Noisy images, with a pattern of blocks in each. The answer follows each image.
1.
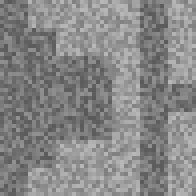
top and bottom mirror each other
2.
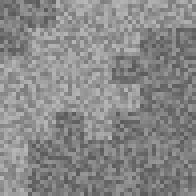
mirrored about the diagonal from the top left
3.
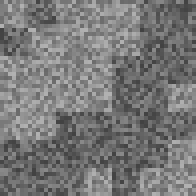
mirrored about the diagonal from the top left
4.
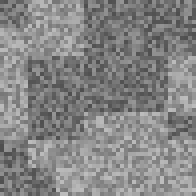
no symmetry
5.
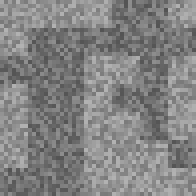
no symmetry
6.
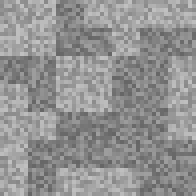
mirrored about the diagonal from the top left
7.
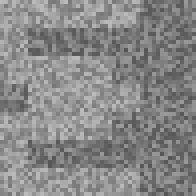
top and bottom mirror each other
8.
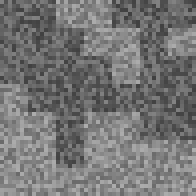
no symmetry
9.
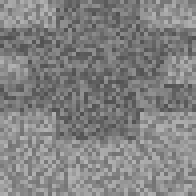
left and right mirror each other
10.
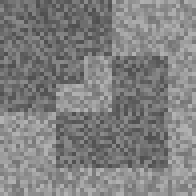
mirrored about the diagonal from the top left
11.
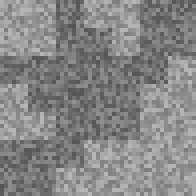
mirrored about the diagonal from the top left
